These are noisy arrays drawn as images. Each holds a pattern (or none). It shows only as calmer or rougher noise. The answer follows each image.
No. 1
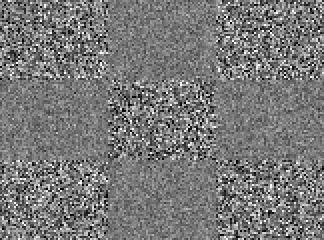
a checkerboard
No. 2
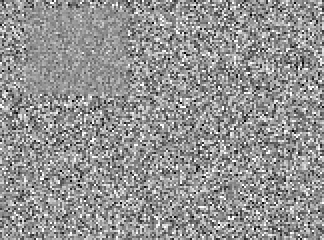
one block
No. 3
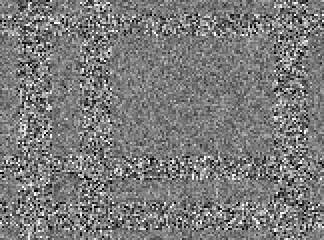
bands of rows crossing bands of columns
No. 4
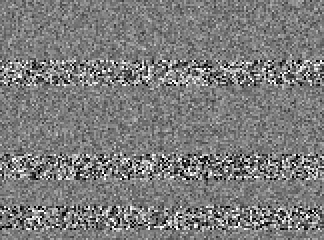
bands of rows
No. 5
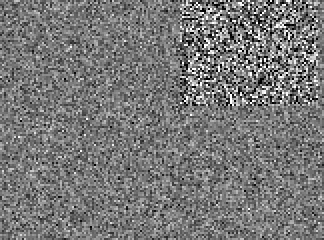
one block
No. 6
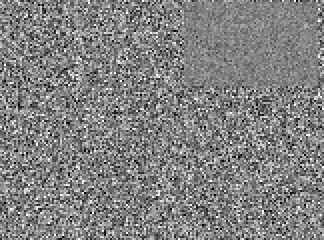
one block
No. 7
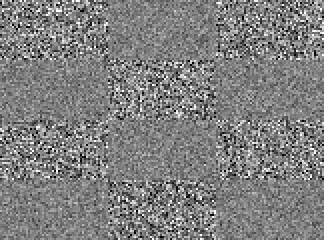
a checkerboard
